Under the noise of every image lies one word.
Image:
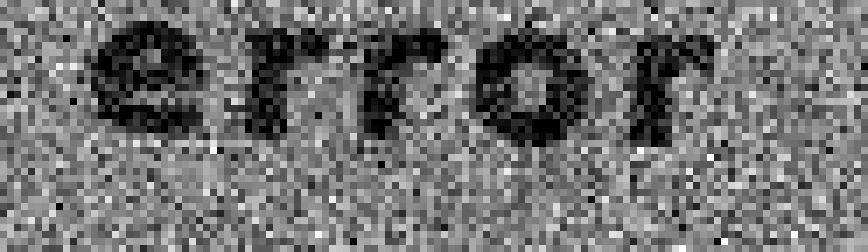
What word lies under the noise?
error
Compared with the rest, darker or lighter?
darker
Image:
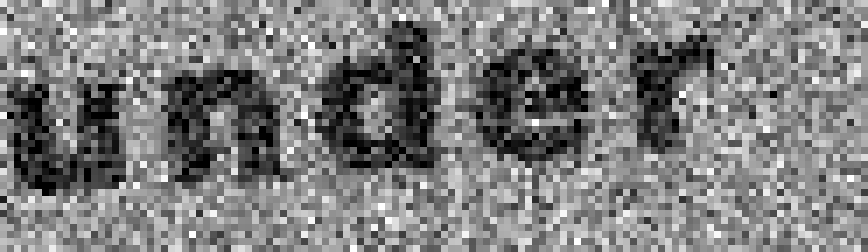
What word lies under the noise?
under
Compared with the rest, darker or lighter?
darker
